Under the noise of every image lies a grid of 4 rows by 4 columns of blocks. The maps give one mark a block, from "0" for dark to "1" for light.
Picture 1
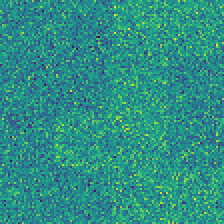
0 0 1 1
0 0 1 0
0 1 1 0
0 0 1 1
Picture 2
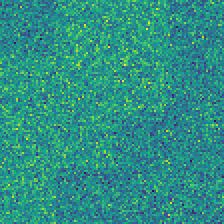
0 1 1 0
1 1 1 0
1 1 0 0
1 0 0 0
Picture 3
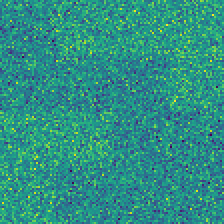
0 1 1 1
0 0 0 1
1 1 0 0
1 0 0 0
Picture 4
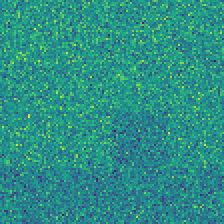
1 1 1 1
1 1 1 1
1 1 0 1
0 0 0 0
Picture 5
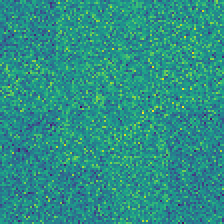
0 1 1 1
1 1 1 1
0 1 1 0
0 0 1 0
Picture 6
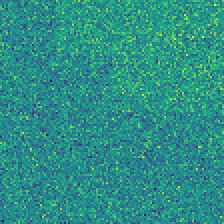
0 1 1 1
0 0 1 1
0 0 0 0
0 0 0 0
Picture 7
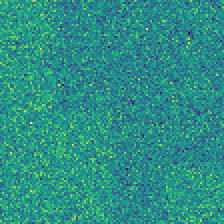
1 0 0 0
1 0 0 0
1 1 0 0
1 1 0 1
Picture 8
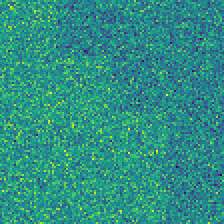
1 0 0 0
1 1 0 0
1 1 1 0
1 1 1 0
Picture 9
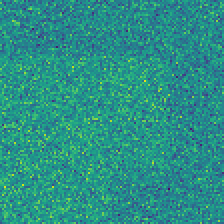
0 0 0 0
1 1 1 0
1 1 1 0
1 1 0 0
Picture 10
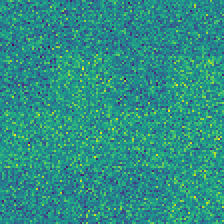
0 0 0 0
0 1 0 1
1 1 1 1
0 0 0 1
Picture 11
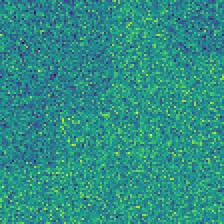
0 0 1 0
0 0 1 1
0 1 1 1
1 1 1 1
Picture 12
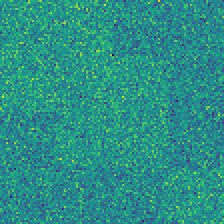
1 1 0 0
1 1 1 0
0 1 1 0
0 0 0 1
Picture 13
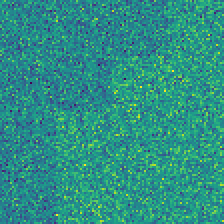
0 0 0 1
0 0 1 1
0 1 1 1
0 1 1 1
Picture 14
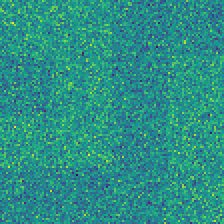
1 1 0 0
0 1 0 1
1 1 0 1
0 0 0 1
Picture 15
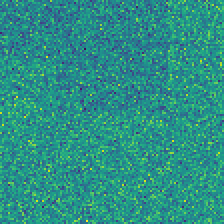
0 0 0 1
1 0 0 1
1 1 1 1
1 1 1 1
